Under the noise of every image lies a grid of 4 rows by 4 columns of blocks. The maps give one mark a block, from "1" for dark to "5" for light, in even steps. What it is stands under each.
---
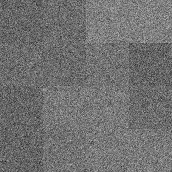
1 2 5 5
2 2 3 1
1 4 4 2
1 3 4 4
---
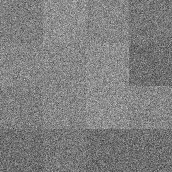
3 5 4 2
4 4 5 1
3 4 5 4
1 2 1 1
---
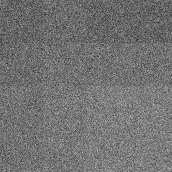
1 2 1 1
2 3 3 3
3 4 5 5
3 4 5 5
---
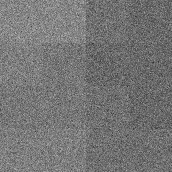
5 5 2 1
4 3 1 1
3 3 2 1
4 4 2 2
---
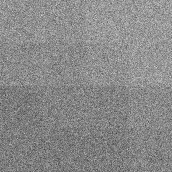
4 4 5 5
3 3 4 5
1 2 2 3
1 1 1 2
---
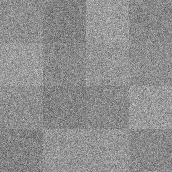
3 1 5 2
5 2 4 3
3 1 2 5
1 4 4 2
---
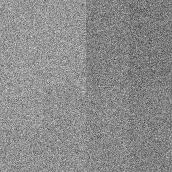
5 5 2 1
5 5 2 1
5 4 3 2
4 4 3 2
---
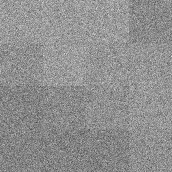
5 5 5 2
3 5 4 4
1 2 3 4
1 1 1 3
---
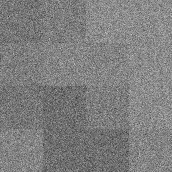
2 3 5 5
3 4 4 5
2 1 3 5
4 1 1 4
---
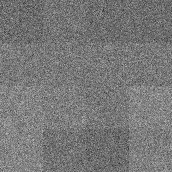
1 2 1 1
3 3 3 3
5 4 3 5
5 2 1 4
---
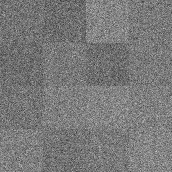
2 1 5 3
1 3 1 3
2 4 5 4
4 2 3 5
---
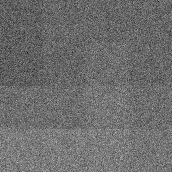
1 2 2 2
1 2 3 2
3 3 4 3
5 5 5 4
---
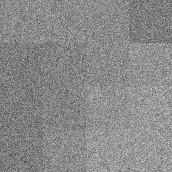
3 3 3 1
1 2 3 4
1 2 4 5
1 3 5 5
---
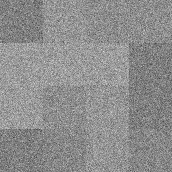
1 4 3 3
5 5 5 1
5 3 4 1
1 2 4 2
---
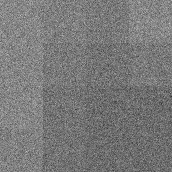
5 4 3 5
5 3 2 3
5 2 1 1
4 2 1 1
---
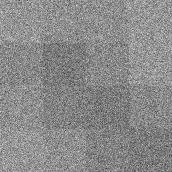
5 4 4 5
3 1 3 5
4 2 1 3
5 4 2 1
